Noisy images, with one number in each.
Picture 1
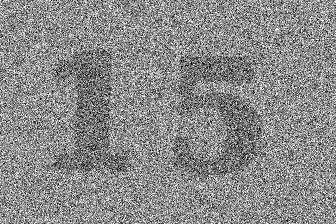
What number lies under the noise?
15
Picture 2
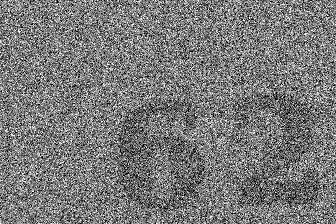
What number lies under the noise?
62
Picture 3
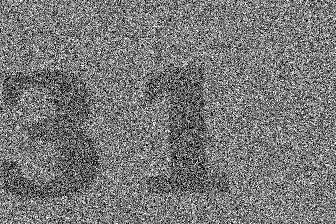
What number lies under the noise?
31
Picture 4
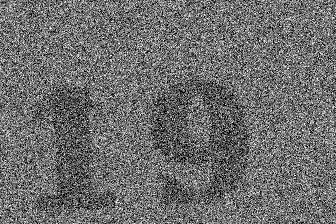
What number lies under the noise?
19
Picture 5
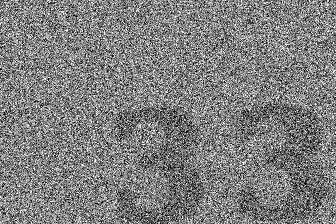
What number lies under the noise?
33
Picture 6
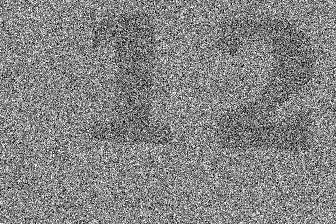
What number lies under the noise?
12
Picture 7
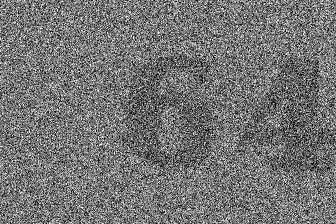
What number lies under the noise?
64
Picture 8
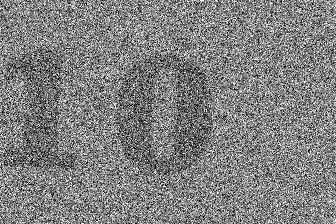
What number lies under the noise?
10
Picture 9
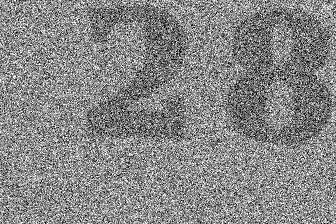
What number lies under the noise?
28
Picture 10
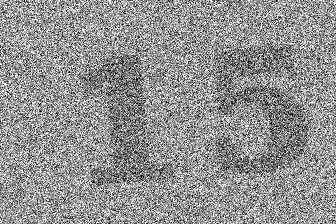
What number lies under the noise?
15
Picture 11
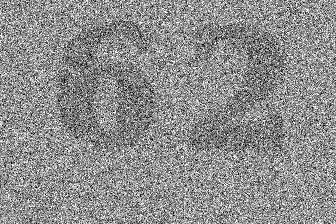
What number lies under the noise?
62
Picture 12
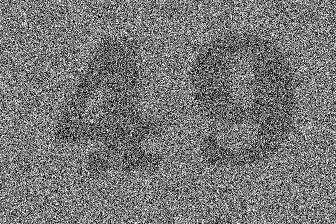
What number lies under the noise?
49
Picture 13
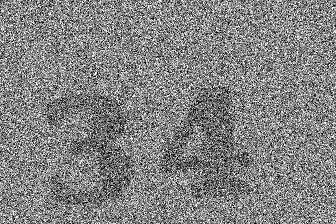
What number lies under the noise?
34
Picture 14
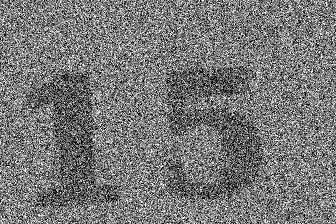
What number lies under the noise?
15
